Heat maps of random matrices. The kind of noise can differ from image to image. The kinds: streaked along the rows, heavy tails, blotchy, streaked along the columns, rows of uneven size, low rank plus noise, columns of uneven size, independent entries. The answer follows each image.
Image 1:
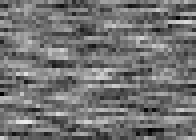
streaked along the rows
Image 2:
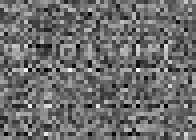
low rank plus noise
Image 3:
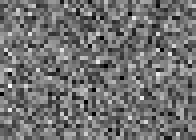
independent entries
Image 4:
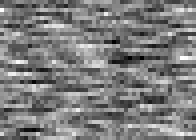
streaked along the rows
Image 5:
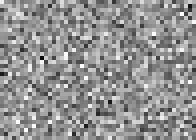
independent entries
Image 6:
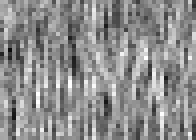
streaked along the columns
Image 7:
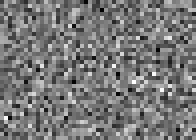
independent entries
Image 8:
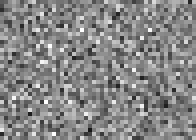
independent entries
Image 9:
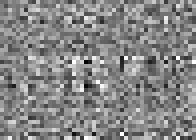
low rank plus noise
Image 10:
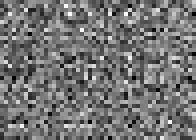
low rank plus noise
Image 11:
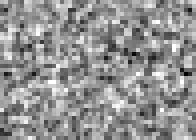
blotchy
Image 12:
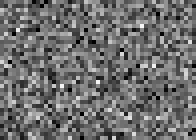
independent entries
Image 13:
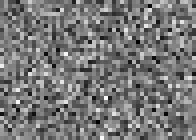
independent entries
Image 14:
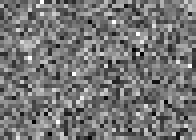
independent entries
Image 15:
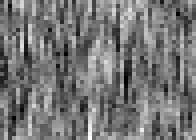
streaked along the columns
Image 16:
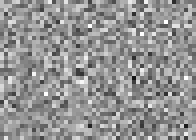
low rank plus noise
